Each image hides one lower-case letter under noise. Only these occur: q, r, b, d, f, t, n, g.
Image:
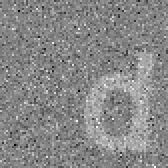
d
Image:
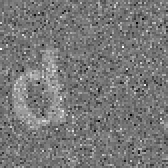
d
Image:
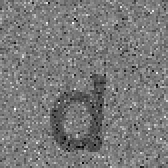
d
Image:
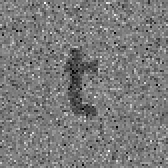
t
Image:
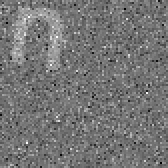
n
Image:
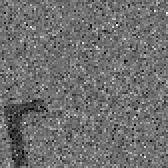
r
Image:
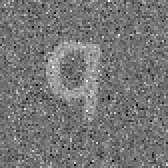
q
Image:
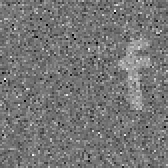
f
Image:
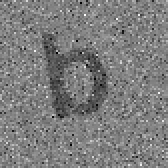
b
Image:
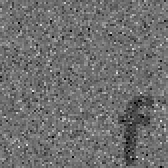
f
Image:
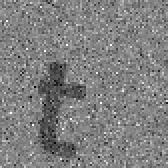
t
